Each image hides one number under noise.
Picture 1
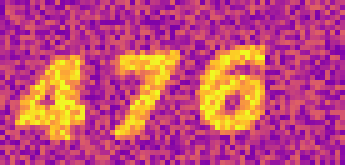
476
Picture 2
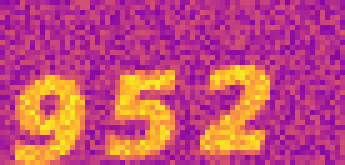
952
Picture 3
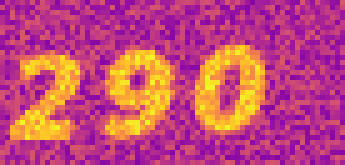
290
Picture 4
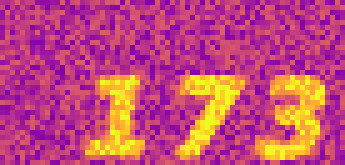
173
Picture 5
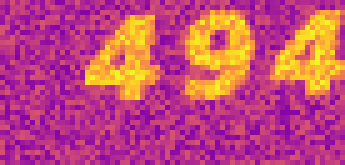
494
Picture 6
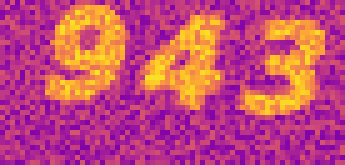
943
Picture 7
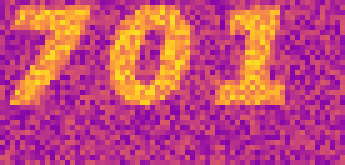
701
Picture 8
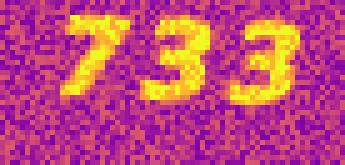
733
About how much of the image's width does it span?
two thirds
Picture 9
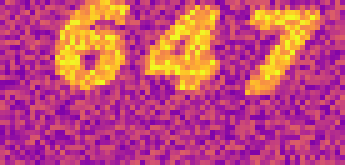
647
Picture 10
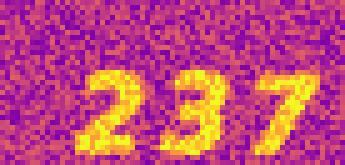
237
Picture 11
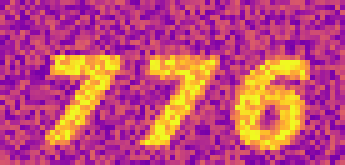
776
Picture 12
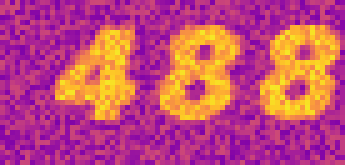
488
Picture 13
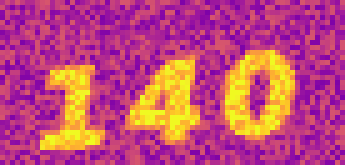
140
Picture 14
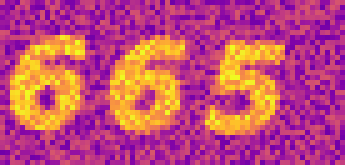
665
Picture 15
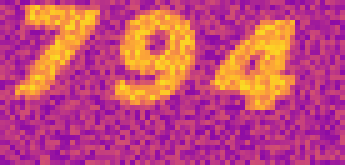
794
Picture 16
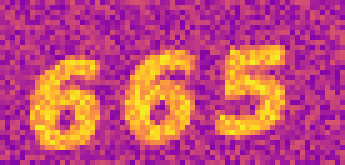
665
